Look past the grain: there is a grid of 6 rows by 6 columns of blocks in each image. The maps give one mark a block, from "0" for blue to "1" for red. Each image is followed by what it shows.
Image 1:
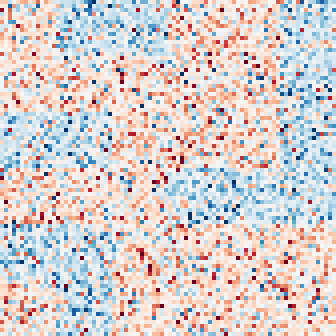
100110
111110
001110
111000
001111
101111
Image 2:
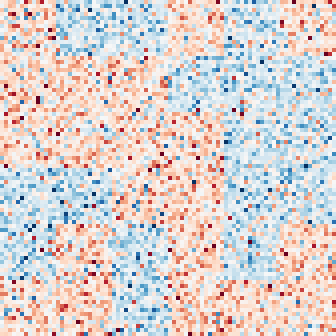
100101
111000
111100
001100
010101
110111
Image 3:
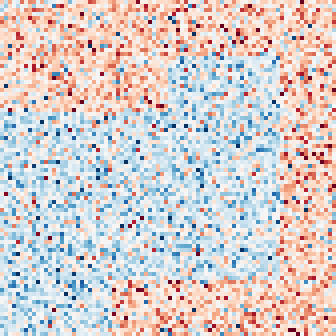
111111
111001
000001
000001
000001
001111
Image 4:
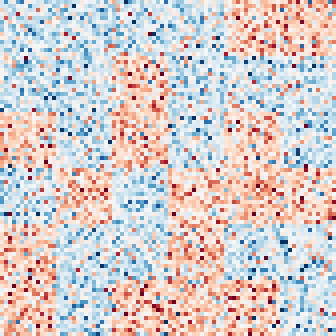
000011
001000
101010
010111
100100
101110
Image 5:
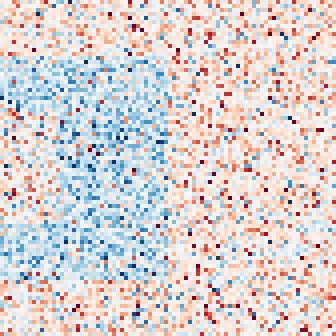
111111
000111
100111
100111
000111
111111
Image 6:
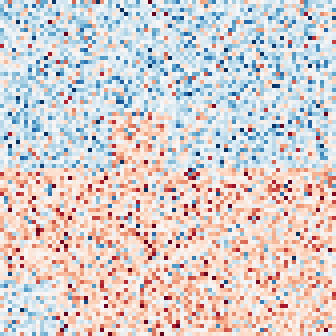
000000
000000
001000
111111
111111
011111
